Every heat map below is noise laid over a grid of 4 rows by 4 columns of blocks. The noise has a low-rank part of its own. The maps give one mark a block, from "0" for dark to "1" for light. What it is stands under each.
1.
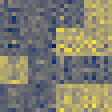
0 0 0 1
0 0 1 1
1 0 0 0
0 0 1 1
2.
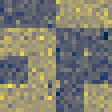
0 0 1 1
1 1 0 0
0 1 0 0
1 1 0 1
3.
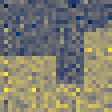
0 0 0 0
0 0 0 1
1 1 0 1
1 1 1 1
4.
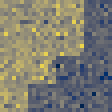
1 1 1 0
1 1 1 0
1 1 0 0
1 0 0 0
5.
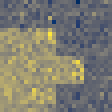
0 0 0 0
1 1 0 0
1 1 1 0
1 1 0 0
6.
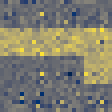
0 0 0 0
1 1 1 1
0 0 0 1
0 0 0 0
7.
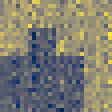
1 1 1 1
1 0 1 1
0 0 0 1
0 0 0 1
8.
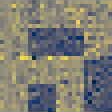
1 1 1 1
1 0 0 1
1 1 1 0
1 0 1 0
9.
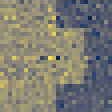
1 1 0 0
1 1 1 0
1 1 1 0
1 1 0 0
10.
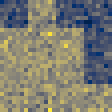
0 1 0 0
1 1 1 0
1 1 1 0
1 1 1 1
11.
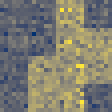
0 0 1 0
0 0 1 1
0 1 1 1
0 1 1 0
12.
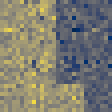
1 1 0 0
1 1 0 0
1 1 0 0
1 1 1 0
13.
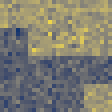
1 1 1 1
0 1 1 1
0 0 0 0
0 0 0 1
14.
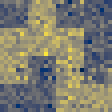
0 1 0 0
1 1 1 0
1 0 1 0
0 0 1 1
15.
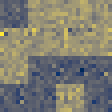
0 1 1 1
1 1 1 1
1 0 0 0
0 0 1 0
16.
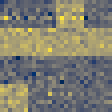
0 0 1 0
1 1 1 1
0 0 0 0
1 0 0 0
